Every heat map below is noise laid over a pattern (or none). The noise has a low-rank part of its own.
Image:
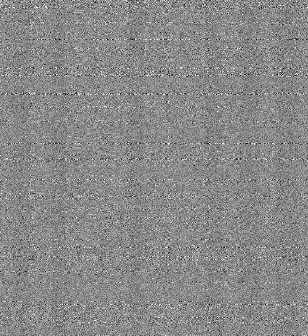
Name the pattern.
bands of columns
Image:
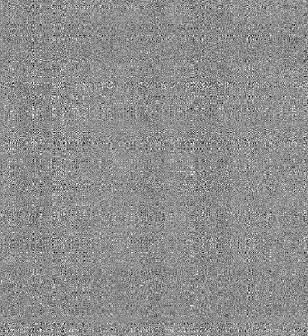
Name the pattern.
bands of rows crossing bands of columns
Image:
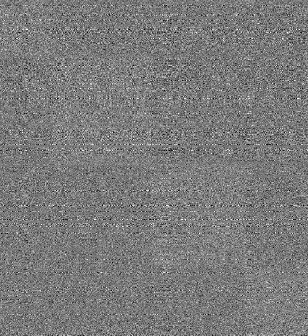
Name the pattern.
blocks along the diagonal
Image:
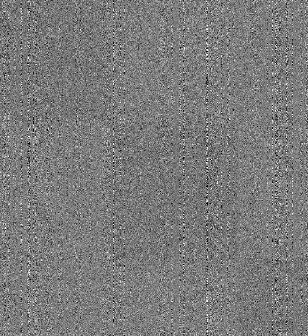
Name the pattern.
blocks along the diagonal
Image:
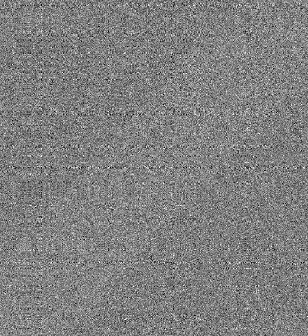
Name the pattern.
a diagonal band
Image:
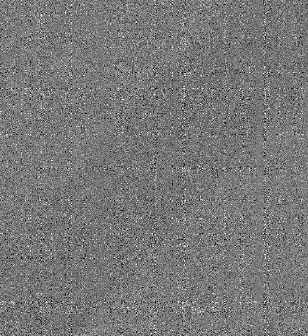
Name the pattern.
a diagonal band
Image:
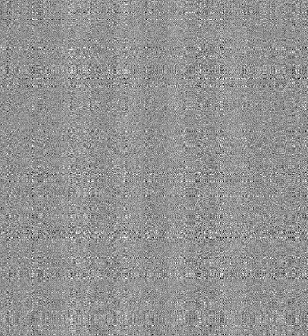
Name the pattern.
bands of columns
